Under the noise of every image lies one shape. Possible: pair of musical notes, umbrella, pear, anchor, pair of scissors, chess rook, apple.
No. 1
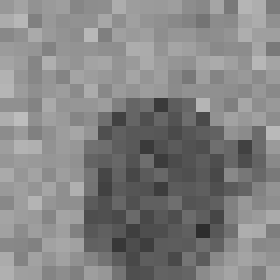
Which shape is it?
apple
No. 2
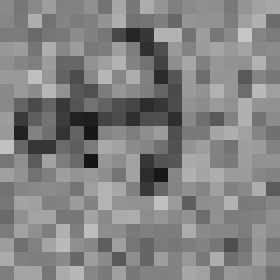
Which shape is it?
anchor
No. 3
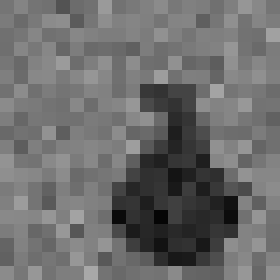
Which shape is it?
pear
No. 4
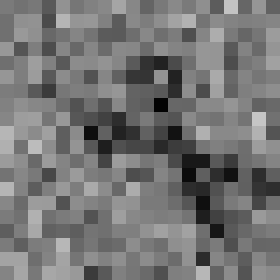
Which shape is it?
pair of scissors
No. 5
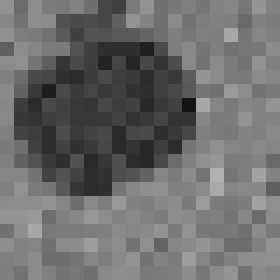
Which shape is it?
apple
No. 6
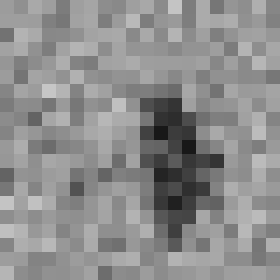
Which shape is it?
umbrella
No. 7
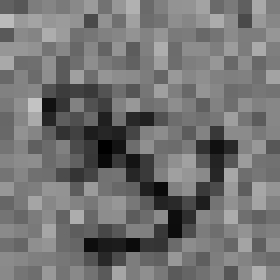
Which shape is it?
anchor
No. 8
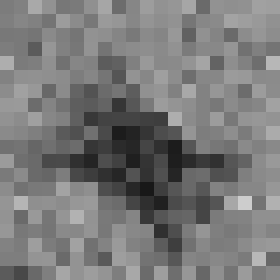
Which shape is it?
chess rook
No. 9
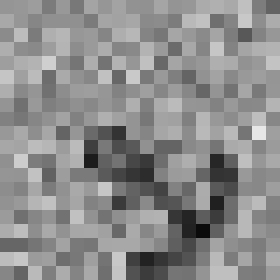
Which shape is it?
anchor
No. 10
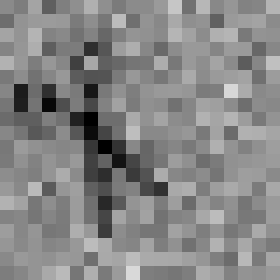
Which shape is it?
pair of scissors
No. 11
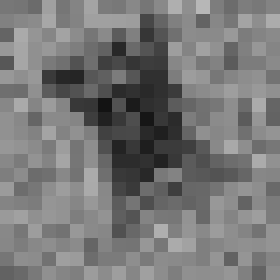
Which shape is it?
chess rook
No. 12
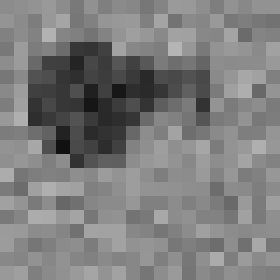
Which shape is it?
pear
